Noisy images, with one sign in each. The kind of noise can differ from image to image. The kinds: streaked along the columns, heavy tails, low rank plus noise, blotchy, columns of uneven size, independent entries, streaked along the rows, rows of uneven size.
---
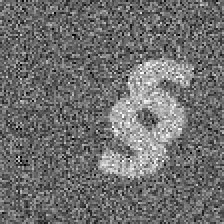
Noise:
low rank plus noise
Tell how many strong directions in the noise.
one
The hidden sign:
section sign
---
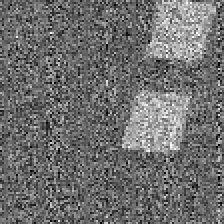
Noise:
columns of uneven size
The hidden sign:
colon
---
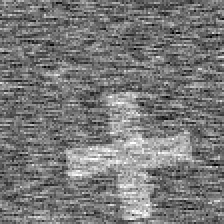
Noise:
streaked along the rows
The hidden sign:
plus sign
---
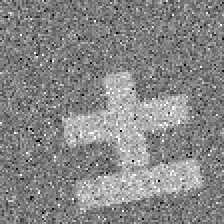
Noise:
heavy tails
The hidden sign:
plus-minus sign
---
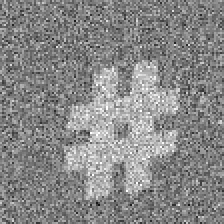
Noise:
low rank plus noise
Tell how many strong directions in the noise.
five to eight
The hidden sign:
hash sign
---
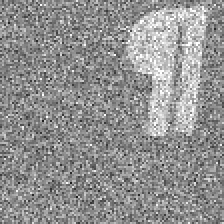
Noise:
independent entries
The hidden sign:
pilcrow
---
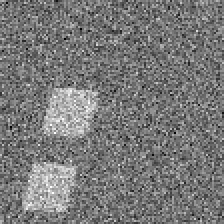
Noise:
independent entries
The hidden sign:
colon
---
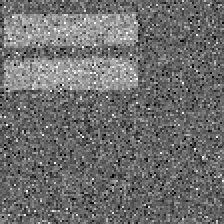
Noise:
heavy tails
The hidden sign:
equals sign
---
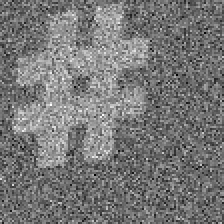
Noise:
independent entries
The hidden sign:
hash sign
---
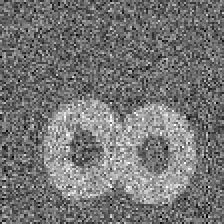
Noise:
low rank plus noise
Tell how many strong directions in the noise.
one
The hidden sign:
infinity sign
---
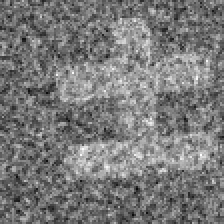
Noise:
blotchy
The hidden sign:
plus-minus sign
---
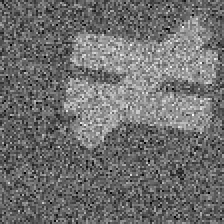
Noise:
independent entries
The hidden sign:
not-equal sign
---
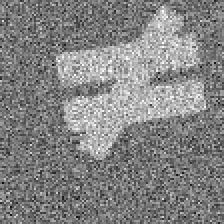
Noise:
low rank plus noise
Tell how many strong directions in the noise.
three or four
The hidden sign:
not-equal sign
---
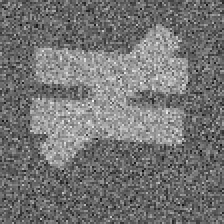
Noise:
independent entries
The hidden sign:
not-equal sign
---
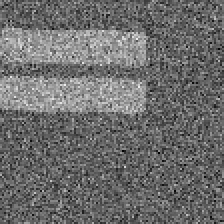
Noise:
independent entries
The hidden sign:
equals sign
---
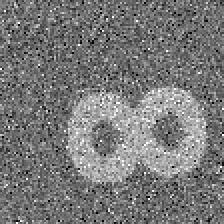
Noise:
heavy tails
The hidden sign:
infinity sign
